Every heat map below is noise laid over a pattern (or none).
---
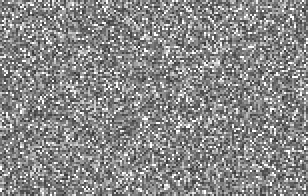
only noise
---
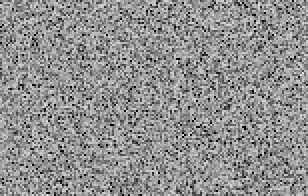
only noise
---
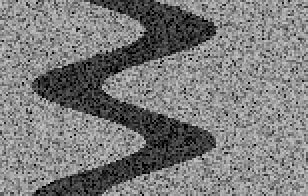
a wavy band
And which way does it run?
top to bottom
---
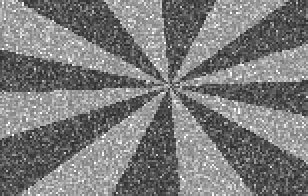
spokes from one point
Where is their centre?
centre
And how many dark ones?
8
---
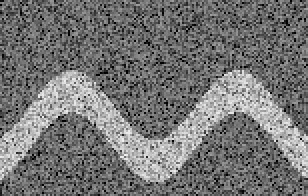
a wavy band
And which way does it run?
left to right
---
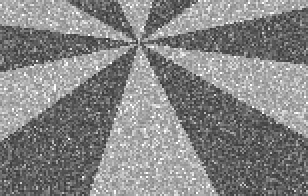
spokes from one point
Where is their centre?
top middle
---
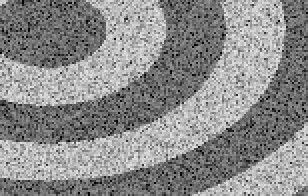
rings round one point
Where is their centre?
top left
